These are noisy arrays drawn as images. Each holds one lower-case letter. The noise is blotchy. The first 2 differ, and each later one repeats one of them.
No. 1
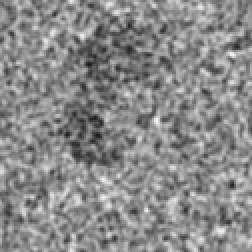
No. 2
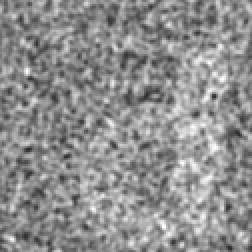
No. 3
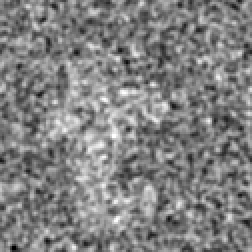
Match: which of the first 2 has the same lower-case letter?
1
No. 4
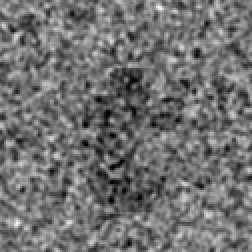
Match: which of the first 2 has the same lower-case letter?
1
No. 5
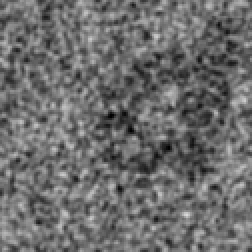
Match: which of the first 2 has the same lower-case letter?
2
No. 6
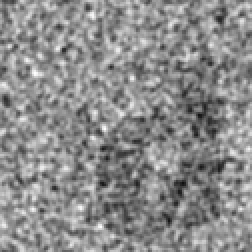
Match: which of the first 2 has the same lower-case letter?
2
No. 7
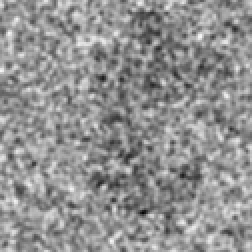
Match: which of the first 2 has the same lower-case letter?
1
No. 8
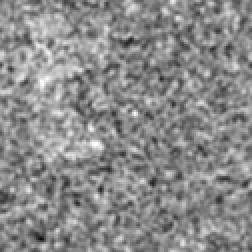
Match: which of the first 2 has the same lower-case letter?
1
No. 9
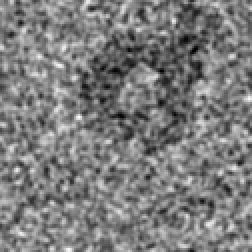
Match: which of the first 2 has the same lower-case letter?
2
